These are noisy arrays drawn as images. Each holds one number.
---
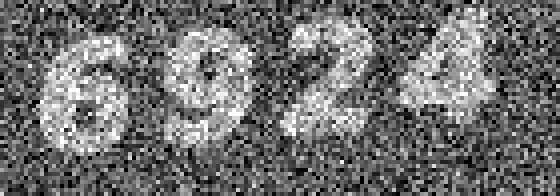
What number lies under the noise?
6924
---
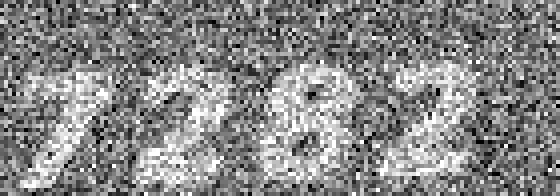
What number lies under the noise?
7282
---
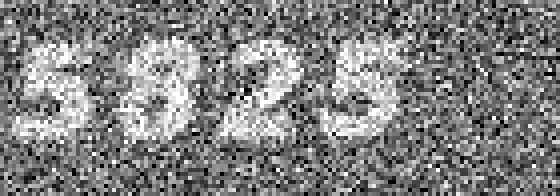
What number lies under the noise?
5825
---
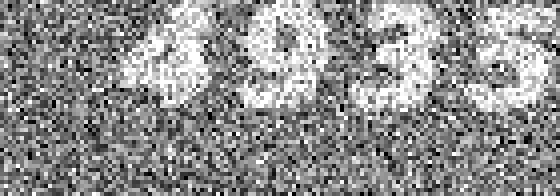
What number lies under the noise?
4935
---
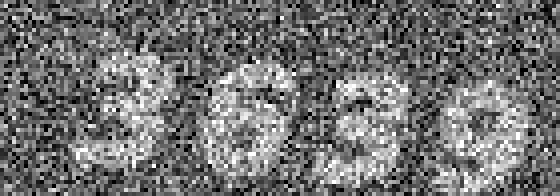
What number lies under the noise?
3639
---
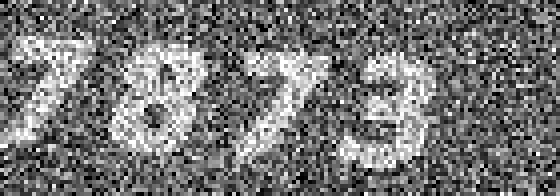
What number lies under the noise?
7873
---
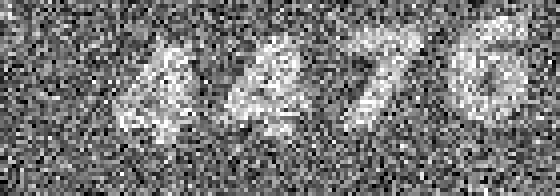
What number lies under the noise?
4476
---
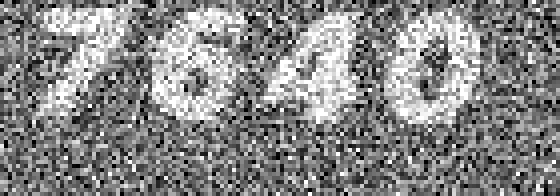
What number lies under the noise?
7640
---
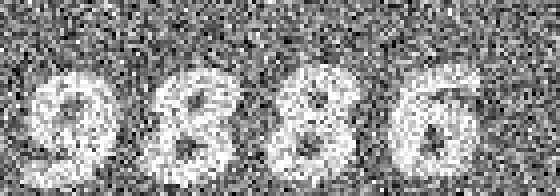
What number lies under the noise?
9886
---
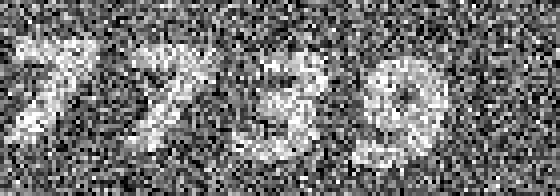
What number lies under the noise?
7739
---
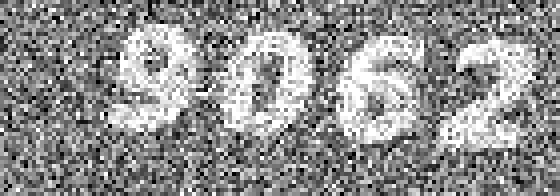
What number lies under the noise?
9062
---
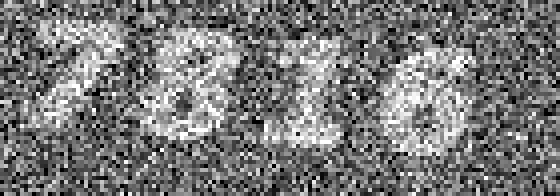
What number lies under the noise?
7816
